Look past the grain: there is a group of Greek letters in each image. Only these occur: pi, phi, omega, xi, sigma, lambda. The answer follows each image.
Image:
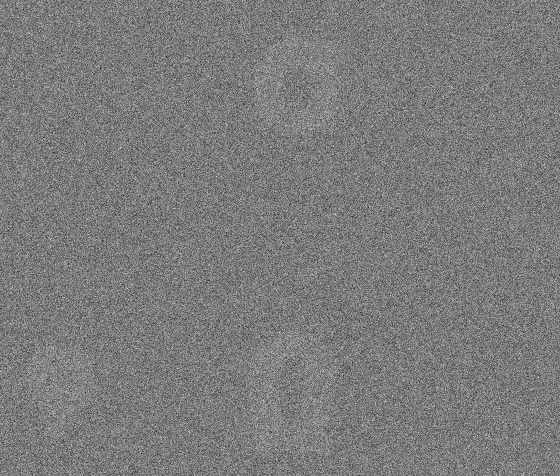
top middle: sigma; bottom left: phi; bottom middle: omega
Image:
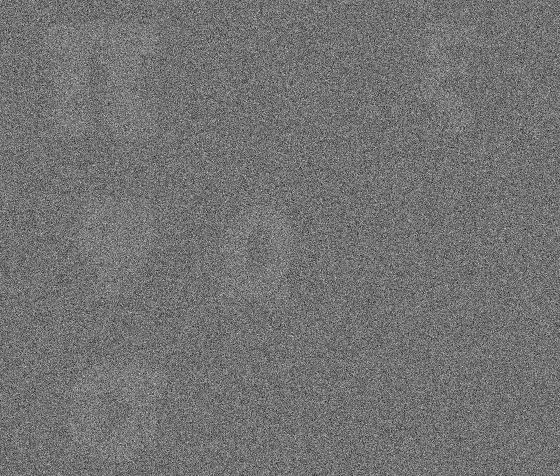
top left: pi; top right: xi; middle left: phi; centre: omega; bottom left: sigma
